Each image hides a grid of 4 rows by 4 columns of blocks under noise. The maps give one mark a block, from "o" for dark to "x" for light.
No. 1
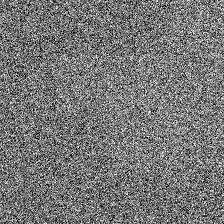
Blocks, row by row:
ooox
oxxx
ooxx
oooo
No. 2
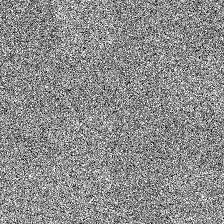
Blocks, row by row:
oxoo
ooox
oxoo
xxox
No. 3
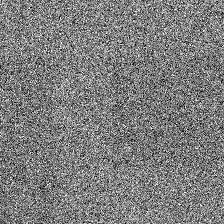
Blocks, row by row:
xxxx
oxoo
oxoo
oxxx
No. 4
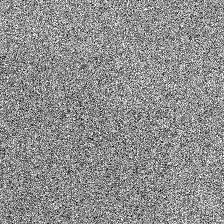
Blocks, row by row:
xxxx
ooxx
ooox
ooox
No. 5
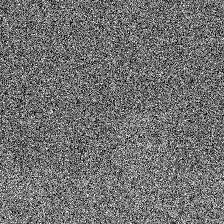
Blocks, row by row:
oooo
oooo
ooxo
xxxx
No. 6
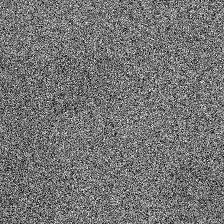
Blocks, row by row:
xxxx
ooxx
oxxx
oxxo
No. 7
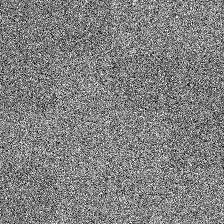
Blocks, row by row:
ooxx
oxoo
xxxo
oxxx
